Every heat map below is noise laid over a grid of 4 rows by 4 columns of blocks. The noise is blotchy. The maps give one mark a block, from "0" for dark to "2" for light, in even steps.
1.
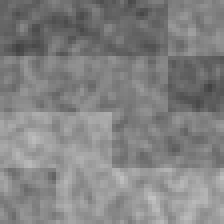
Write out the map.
0 0 0 1
1 1 1 0
2 2 1 1
1 2 2 2
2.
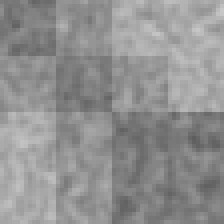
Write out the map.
0 1 2 2
1 0 1 2
2 1 0 0
2 1 0 0
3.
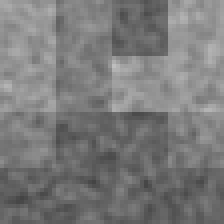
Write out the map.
2 1 0 2
2 1 2 2
1 0 0 1
0 0 0 0
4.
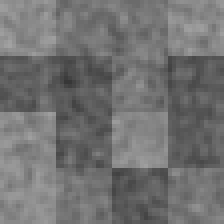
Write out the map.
2 1 1 2
0 0 1 0
2 0 2 0
2 1 0 1
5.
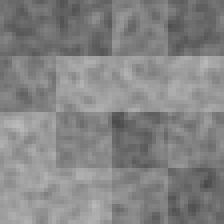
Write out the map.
0 0 1 0
1 2 2 2
2 1 0 1
2 2 1 0
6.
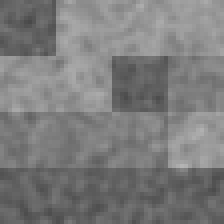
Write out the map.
0 2 2 2
2 2 0 1
1 1 1 2
0 0 0 0
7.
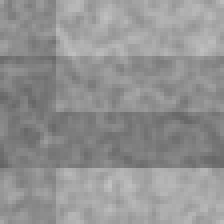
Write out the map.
1 2 2 2
0 1 1 1
0 0 0 0
1 2 2 2
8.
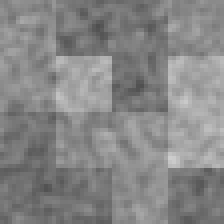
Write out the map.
1 0 0 1
1 2 0 2
0 1 1 2
0 0 1 0
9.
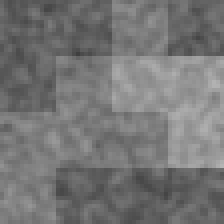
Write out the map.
0 0 1 0
0 1 2 2
1 1 1 2
1 0 0 0
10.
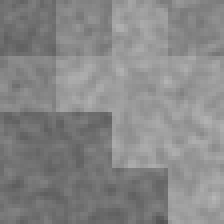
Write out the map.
0 1 2 1
1 2 2 2
0 0 2 2
0 0 0 2
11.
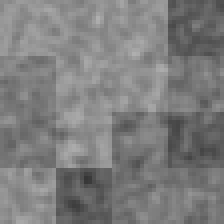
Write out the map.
2 2 2 0
1 2 2 1
1 2 1 0
2 0 1 1
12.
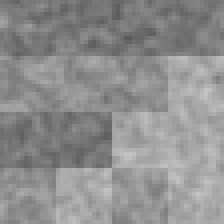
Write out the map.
0 0 0 0
1 1 1 2
0 0 2 2
1 2 1 2
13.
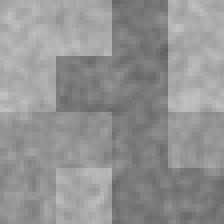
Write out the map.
2 2 0 2
2 0 0 2
1 1 0 1
1 2 0 0
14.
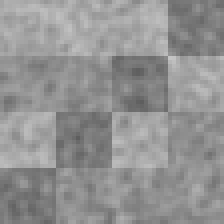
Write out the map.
2 2 2 0
1 1 0 2
2 0 2 1
0 1 1 1
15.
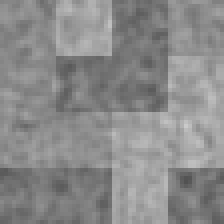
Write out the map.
1 2 0 1
1 0 0 2
1 1 2 2
0 0 2 0
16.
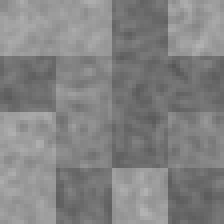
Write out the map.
2 2 0 2
0 1 0 0
2 1 0 1
2 0 2 0
